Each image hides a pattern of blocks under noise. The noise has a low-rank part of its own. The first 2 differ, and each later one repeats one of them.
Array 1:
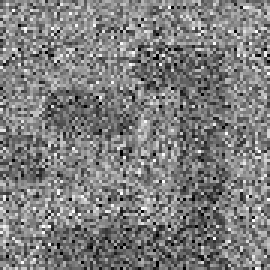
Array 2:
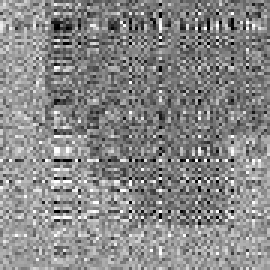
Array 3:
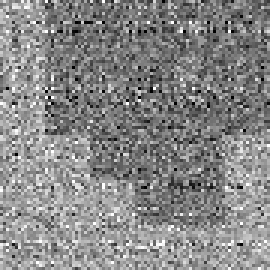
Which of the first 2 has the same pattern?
2
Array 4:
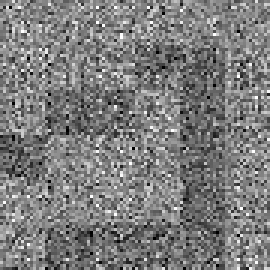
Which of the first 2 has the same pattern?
1
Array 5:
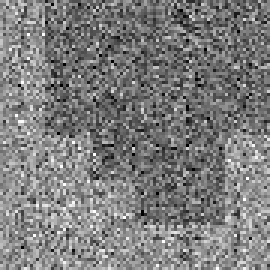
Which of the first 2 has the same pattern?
2
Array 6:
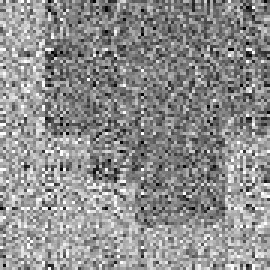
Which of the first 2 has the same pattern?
2
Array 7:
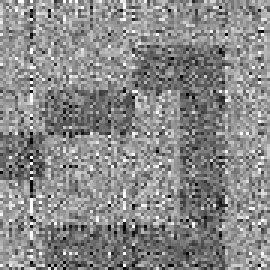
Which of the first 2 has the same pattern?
1
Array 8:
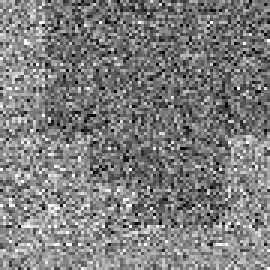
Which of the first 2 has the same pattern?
2
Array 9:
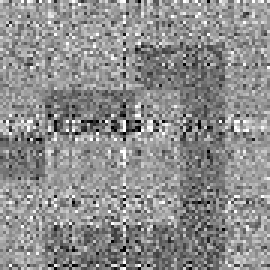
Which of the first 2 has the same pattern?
1
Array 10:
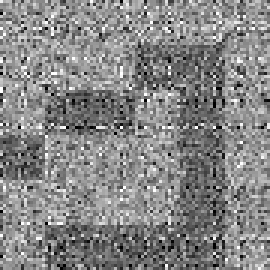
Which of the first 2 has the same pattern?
1
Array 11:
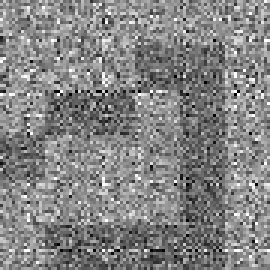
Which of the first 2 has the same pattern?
1
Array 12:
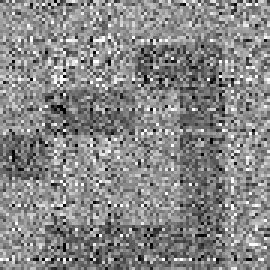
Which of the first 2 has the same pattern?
1
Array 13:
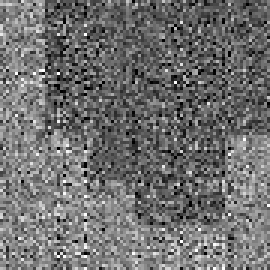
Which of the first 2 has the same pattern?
2
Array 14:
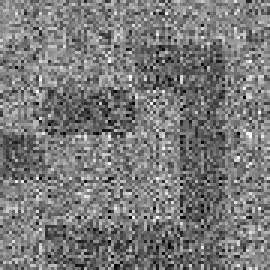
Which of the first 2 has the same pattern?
1
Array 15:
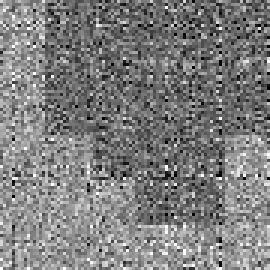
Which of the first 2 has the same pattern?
2
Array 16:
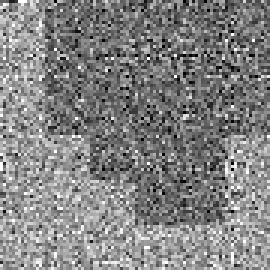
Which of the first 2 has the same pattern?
2
